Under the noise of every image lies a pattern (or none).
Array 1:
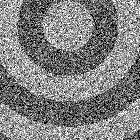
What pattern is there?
rings round one point
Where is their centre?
top middle
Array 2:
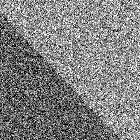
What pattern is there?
a sharp edge
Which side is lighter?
top right
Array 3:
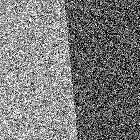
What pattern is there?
a sharp edge
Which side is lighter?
left
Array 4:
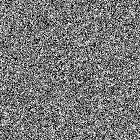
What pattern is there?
only noise
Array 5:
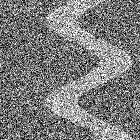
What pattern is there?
a wavy band
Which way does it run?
top to bottom
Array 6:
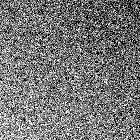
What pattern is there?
a smooth slope
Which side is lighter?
bottom left
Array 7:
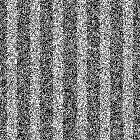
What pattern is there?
vertical stripes
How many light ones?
6
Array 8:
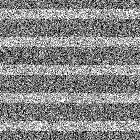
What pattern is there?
horizontal stripes
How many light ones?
5
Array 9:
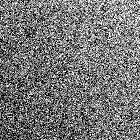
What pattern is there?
a smooth slope
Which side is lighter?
top right
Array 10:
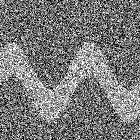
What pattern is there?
a wavy band
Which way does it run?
left to right
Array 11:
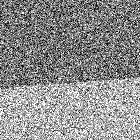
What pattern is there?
a sharp edge
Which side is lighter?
bottom
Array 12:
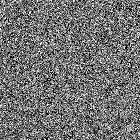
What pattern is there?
only noise
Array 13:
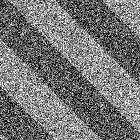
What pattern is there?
diagonal stripes
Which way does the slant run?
top left to bottom right
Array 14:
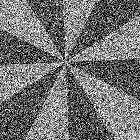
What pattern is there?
spokes from one point
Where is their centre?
centre
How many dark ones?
6
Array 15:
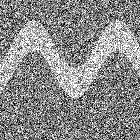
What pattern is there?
a wavy band
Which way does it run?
left to right
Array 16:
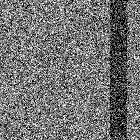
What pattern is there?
one vertical stripe
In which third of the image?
right
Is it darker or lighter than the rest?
darker
